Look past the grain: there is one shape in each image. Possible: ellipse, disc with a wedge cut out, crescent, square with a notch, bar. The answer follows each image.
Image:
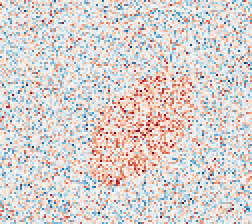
red ellipse
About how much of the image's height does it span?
half
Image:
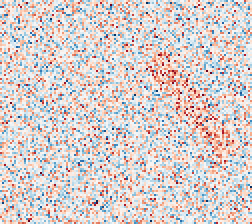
red bar
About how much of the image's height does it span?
half
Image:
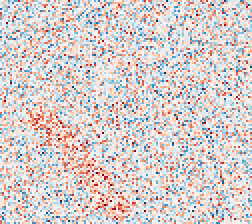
red bar
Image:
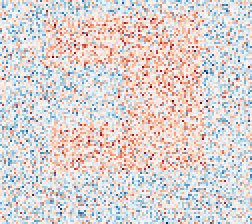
red square with a notch
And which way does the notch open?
left
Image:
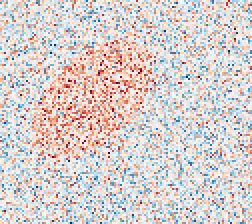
red ellipse
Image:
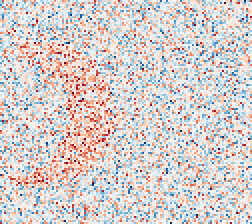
red crescent
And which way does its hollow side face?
left
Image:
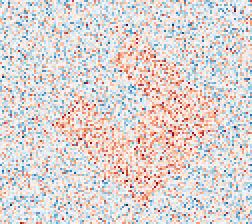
red square with a notch
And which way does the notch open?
up and left
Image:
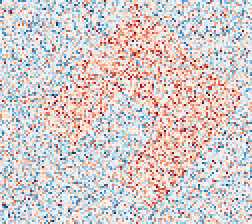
red square with a notch
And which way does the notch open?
down and left
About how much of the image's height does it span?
nearly all
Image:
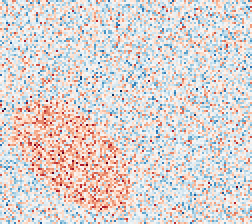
red ellipse
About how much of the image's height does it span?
half
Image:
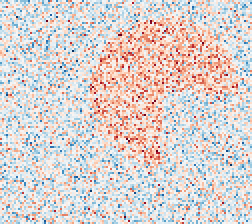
red disc with a wedge cut out
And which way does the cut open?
down and right
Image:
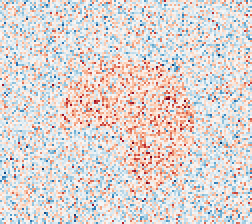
red disc with a wedge cut out
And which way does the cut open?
down and left
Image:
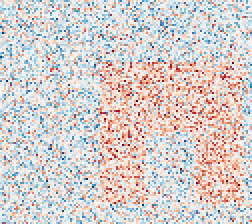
red square with a notch
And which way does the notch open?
down
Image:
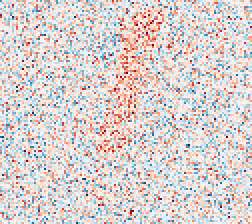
red bar
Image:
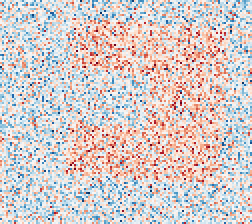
red square with a notch
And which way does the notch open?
left
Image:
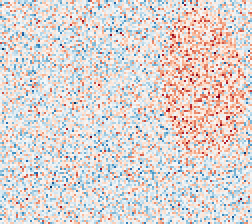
red ellipse
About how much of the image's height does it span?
two thirds
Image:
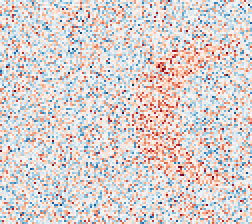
red crescent
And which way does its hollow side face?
right
